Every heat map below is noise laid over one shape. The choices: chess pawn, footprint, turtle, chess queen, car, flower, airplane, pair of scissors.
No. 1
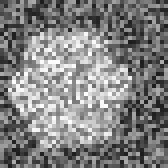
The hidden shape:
flower
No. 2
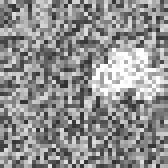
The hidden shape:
car
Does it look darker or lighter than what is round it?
lighter
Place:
middle right
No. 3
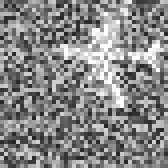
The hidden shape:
airplane
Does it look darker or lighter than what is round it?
lighter
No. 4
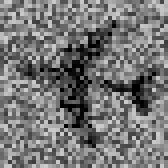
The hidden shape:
airplane
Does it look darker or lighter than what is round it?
darker
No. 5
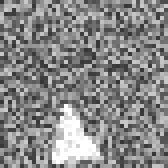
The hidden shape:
chess pawn
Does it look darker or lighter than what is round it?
lighter
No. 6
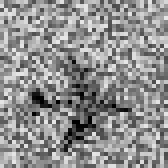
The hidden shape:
airplane
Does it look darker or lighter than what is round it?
darker
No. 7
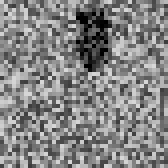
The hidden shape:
footprint
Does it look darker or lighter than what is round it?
darker
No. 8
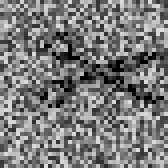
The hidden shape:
pair of scissors
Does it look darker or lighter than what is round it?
darker
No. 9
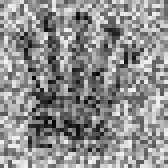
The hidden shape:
chess queen
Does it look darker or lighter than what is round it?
darker
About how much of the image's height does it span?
nearly all
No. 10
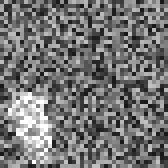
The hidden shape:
footprint
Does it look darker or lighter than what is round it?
lighter
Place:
bottom left
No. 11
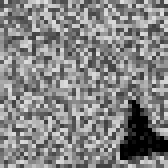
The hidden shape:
chess pawn
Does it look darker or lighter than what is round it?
darker
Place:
bottom right
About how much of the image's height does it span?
a third
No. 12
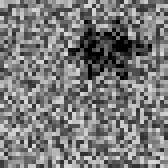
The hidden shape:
turtle
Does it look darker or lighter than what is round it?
darker
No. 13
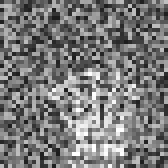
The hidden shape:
chess queen
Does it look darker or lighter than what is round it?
lighter
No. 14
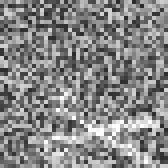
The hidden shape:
pair of scissors
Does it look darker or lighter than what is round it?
lighter
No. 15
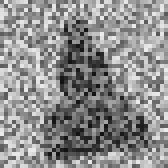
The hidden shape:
chess pawn
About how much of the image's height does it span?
nearly all
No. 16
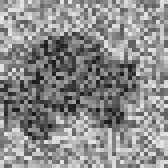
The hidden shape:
car
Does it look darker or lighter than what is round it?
darker
